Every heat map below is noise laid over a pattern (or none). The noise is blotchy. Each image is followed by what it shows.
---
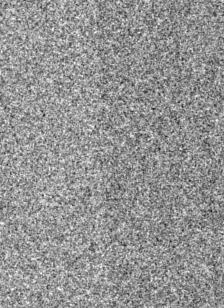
a sharp edge
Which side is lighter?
left
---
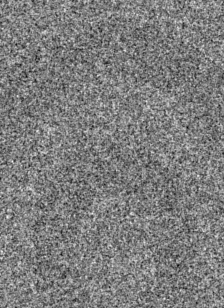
rings round one point
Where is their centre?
bottom middle
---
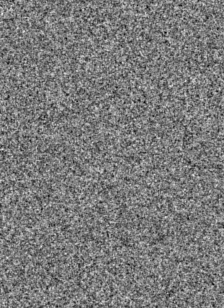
only noise
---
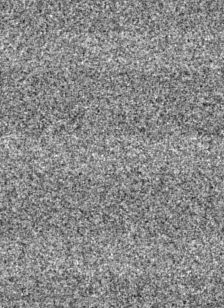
horizontal stripes
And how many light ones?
3
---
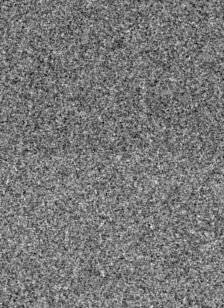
a sharp edge
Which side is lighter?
bottom
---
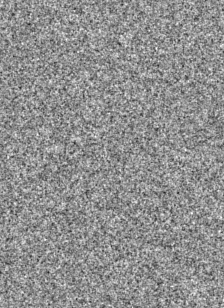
only noise
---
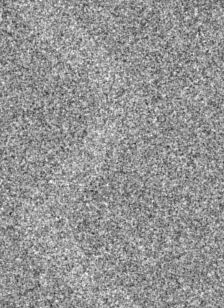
a wavy band
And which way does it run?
top to bottom
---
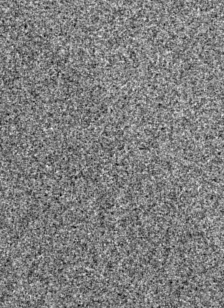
a sharp edge
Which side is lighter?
top right
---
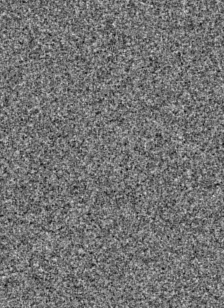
only noise
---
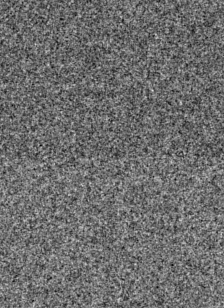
a sharp edge
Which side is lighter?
bottom
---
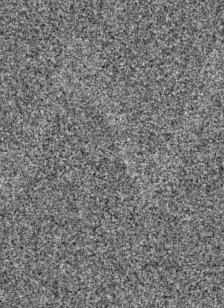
a wavy band
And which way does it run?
left to right
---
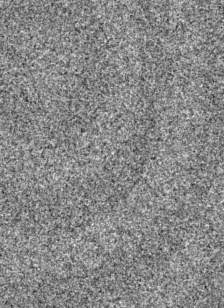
rings round one point
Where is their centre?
top left
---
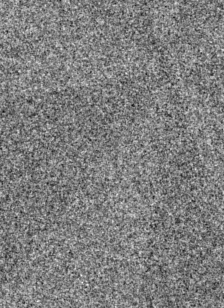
spokes from one point
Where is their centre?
top right
